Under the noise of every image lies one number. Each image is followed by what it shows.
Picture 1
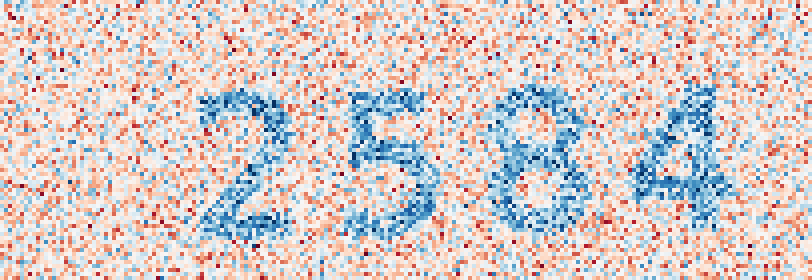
2584
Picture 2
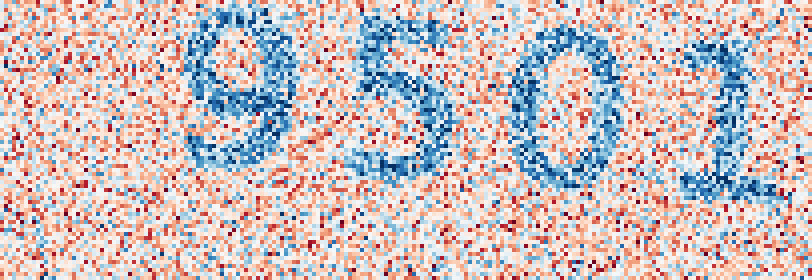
9501
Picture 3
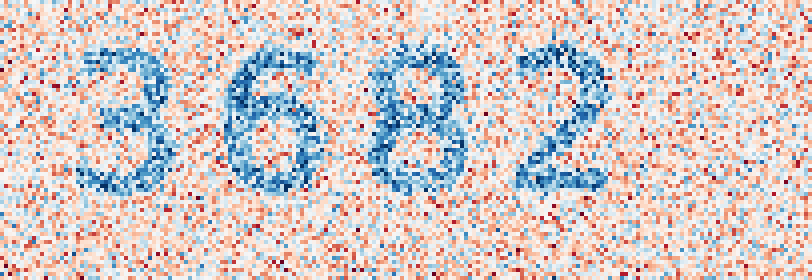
3682
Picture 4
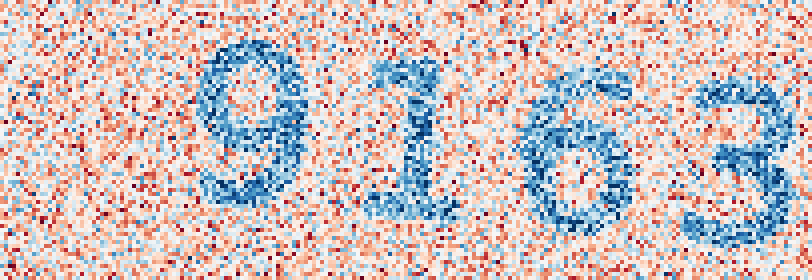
9163
